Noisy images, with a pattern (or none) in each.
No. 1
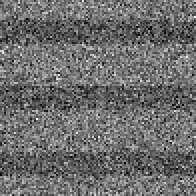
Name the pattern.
horizontal stripes
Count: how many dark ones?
3
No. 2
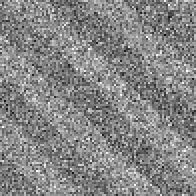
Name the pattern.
diagonal stripes
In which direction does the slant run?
top left to bottom right
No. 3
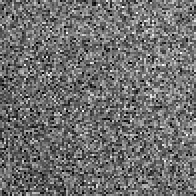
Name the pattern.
a smooth slope
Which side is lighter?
top right
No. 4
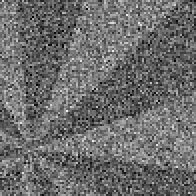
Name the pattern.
spokes from one point
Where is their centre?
bottom left
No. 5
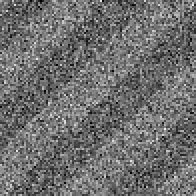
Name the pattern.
diagonal stripes
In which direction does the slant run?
bottom left to top right
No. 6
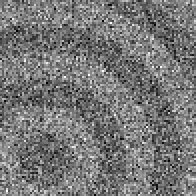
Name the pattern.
rings round one point
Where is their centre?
bottom left
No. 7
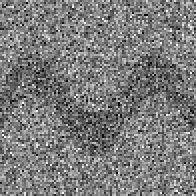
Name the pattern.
a wavy band
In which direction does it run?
left to right
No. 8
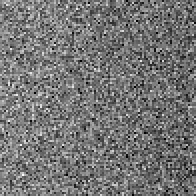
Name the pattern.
a smooth slope
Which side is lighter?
left
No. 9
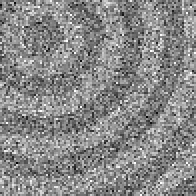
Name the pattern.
rings round one point
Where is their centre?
top left
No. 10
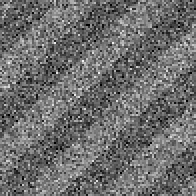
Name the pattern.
diagonal stripes
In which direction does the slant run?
bottom left to top right
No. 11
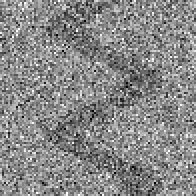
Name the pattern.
a wavy band
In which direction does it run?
top to bottom
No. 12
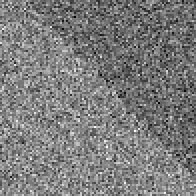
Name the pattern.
a sharp edge
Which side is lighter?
bottom left
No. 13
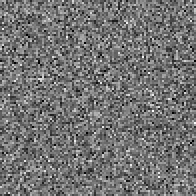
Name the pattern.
only noise
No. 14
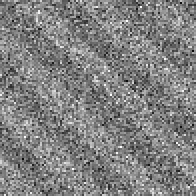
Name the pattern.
diagonal stripes
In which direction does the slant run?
top left to bottom right
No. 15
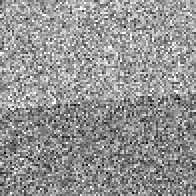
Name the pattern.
a sharp edge
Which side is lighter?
top
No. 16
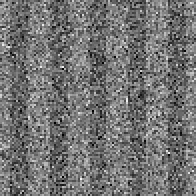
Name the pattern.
vertical stripes
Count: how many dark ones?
5
